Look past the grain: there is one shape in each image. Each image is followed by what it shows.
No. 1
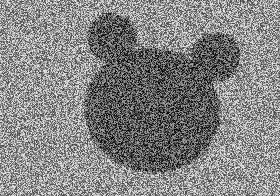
bear's head
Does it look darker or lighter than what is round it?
darker
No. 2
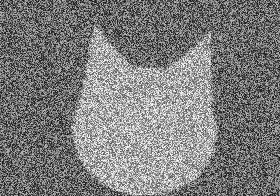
cat's head
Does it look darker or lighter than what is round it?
lighter
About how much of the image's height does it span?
nearly all
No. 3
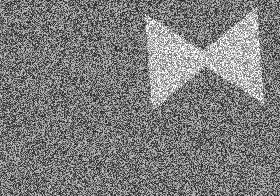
bow tie
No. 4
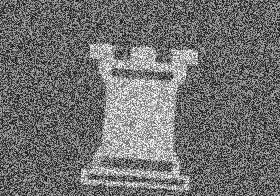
chess rook
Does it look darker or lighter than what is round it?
lighter
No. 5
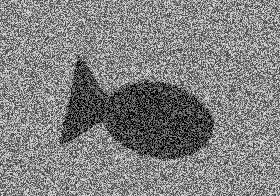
fish
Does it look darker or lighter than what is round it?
darker
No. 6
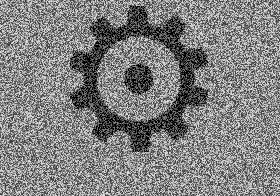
gear
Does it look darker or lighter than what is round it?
darker
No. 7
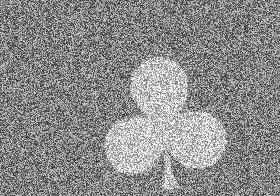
club
